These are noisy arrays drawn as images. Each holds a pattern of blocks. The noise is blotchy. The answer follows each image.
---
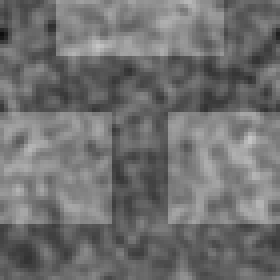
left and right mirror each other
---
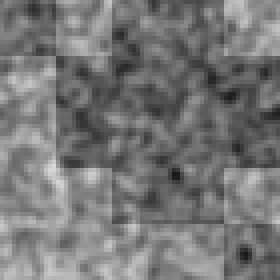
mirrored about the diagonal from the bottom left
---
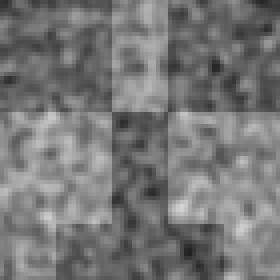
left and right mirror each other
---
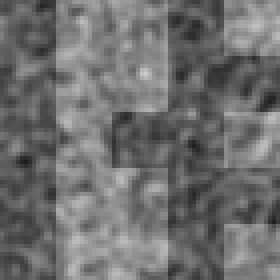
top and bottom mirror each other
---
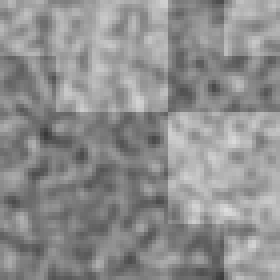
mirrored about the diagonal from the bottom left
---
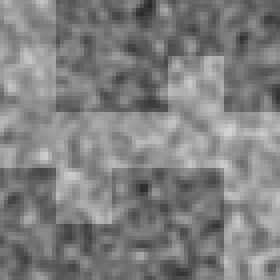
the same after a half turn
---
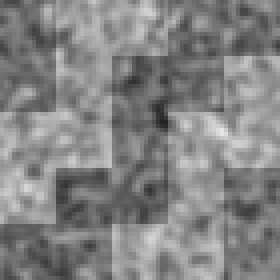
the same after a half turn
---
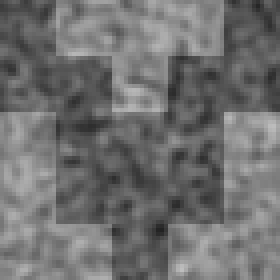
left and right mirror each other
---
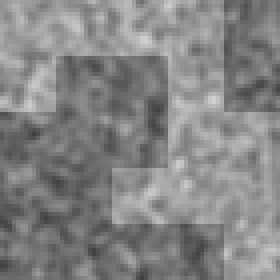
no symmetry
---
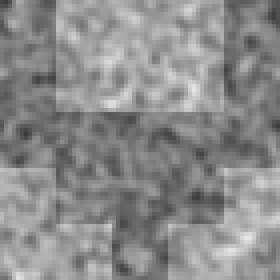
left and right mirror each other
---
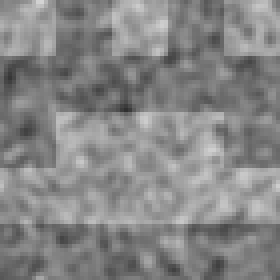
left and right mirror each other
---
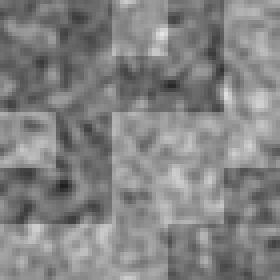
mirrored about the diagonal from the top left
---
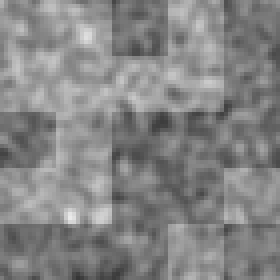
mirrored about the diagonal from the top left
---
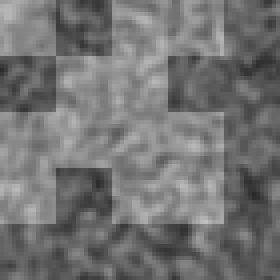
mirrored about the diagonal from the top left
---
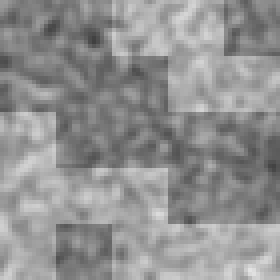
no symmetry
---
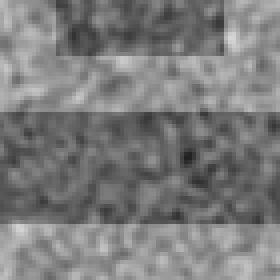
left and right mirror each other
